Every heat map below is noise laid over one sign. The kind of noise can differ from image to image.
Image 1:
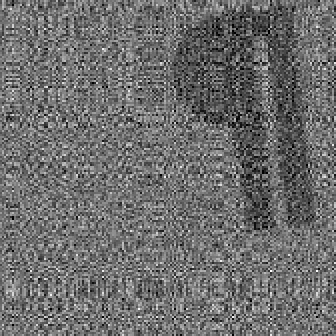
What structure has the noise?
low rank plus noise
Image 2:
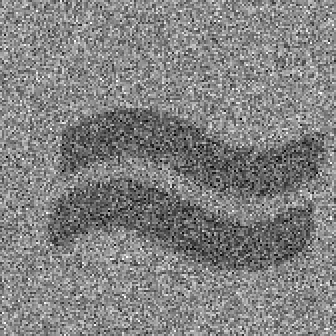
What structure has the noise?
independent entries
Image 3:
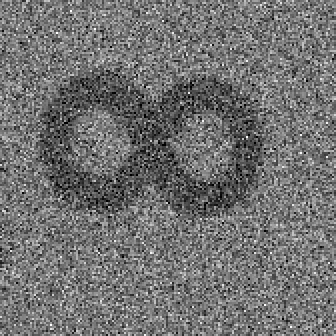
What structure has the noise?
independent entries
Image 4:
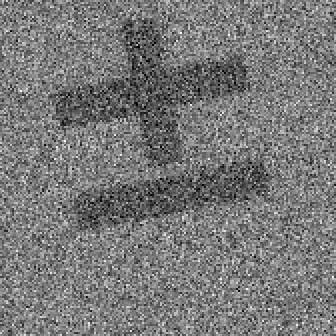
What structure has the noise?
independent entries
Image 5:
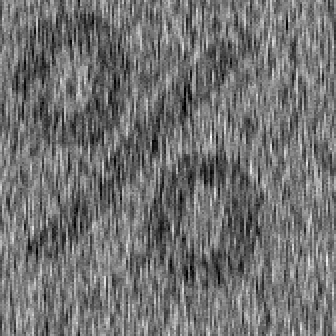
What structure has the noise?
streaked along the columns
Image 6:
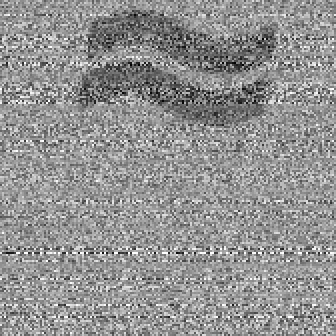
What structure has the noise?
rows of uneven size
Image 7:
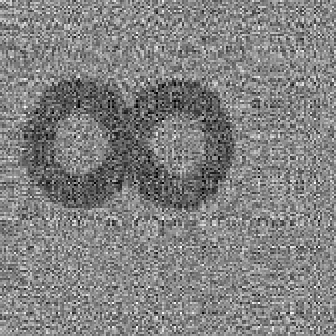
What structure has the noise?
low rank plus noise
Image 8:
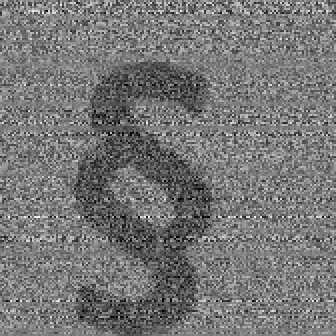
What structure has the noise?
rows of uneven size
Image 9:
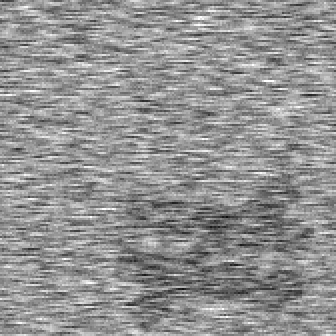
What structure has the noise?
streaked along the rows
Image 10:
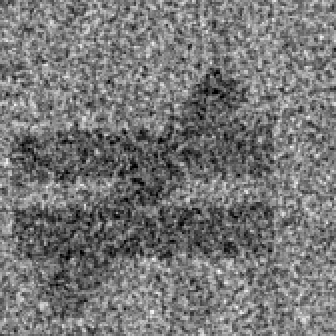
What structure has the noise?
blotchy
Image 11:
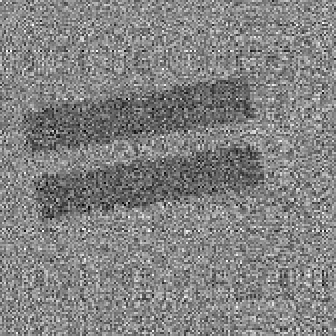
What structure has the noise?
low rank plus noise
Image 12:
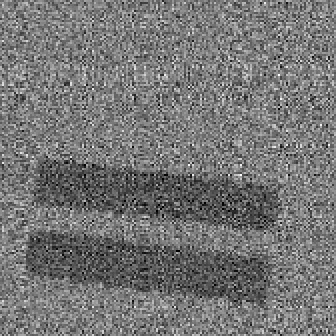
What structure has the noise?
low rank plus noise
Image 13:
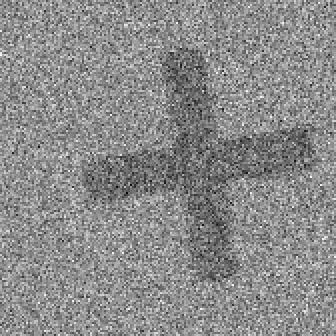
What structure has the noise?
independent entries
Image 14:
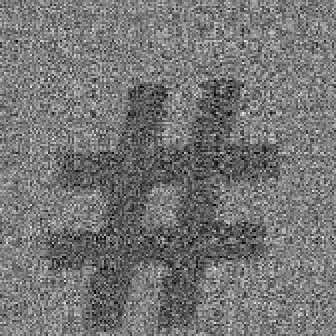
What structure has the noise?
low rank plus noise
